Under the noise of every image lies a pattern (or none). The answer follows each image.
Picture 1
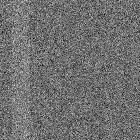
one band of columns
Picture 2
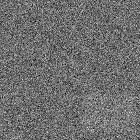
one block
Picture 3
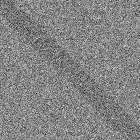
a diagonal band
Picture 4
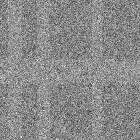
bands of rows crossing bands of columns
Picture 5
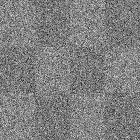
a checkerboard
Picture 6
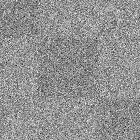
blocks along the diagonal
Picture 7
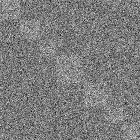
blocks along the diagonal
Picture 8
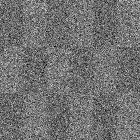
a checkerboard
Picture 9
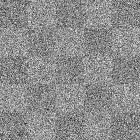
a checkerboard
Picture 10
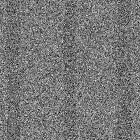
bands of columns
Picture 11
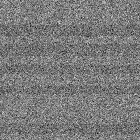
bands of rows
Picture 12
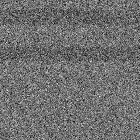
bands of rows
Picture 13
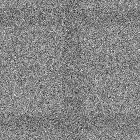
bands of rows crossing bands of columns
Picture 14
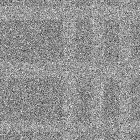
bands of rows crossing bands of columns
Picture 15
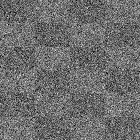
a checkerboard
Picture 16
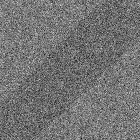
a diagonal band
